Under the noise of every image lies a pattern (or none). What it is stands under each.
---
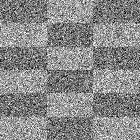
a checkerboard
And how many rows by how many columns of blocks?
6 by 3
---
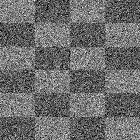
a checkerboard
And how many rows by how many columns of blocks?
6 by 4
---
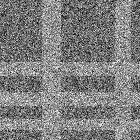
bands of rows crossing bands of columns
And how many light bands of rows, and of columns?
3 and 2
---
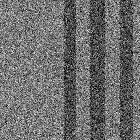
bands of columns
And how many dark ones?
3
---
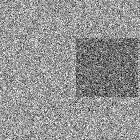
one block
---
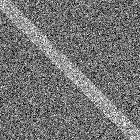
a diagonal band
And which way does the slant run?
top left to bottom right
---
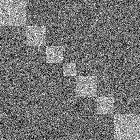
blocks along the diagonal
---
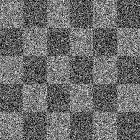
a checkerboard
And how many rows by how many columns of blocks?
5 by 6
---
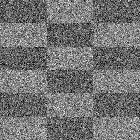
a checkerboard
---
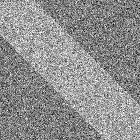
a diagonal band
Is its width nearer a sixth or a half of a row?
a half
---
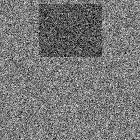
one block
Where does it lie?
top middle
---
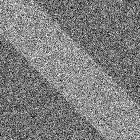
a diagonal band
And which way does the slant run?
top left to bottom right
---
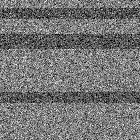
bands of rows
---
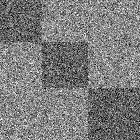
blocks along the diagonal
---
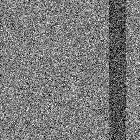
one band of columns
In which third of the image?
right
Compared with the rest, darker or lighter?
darker
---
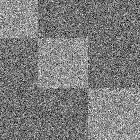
blocks along the diagonal
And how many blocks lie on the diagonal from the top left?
3
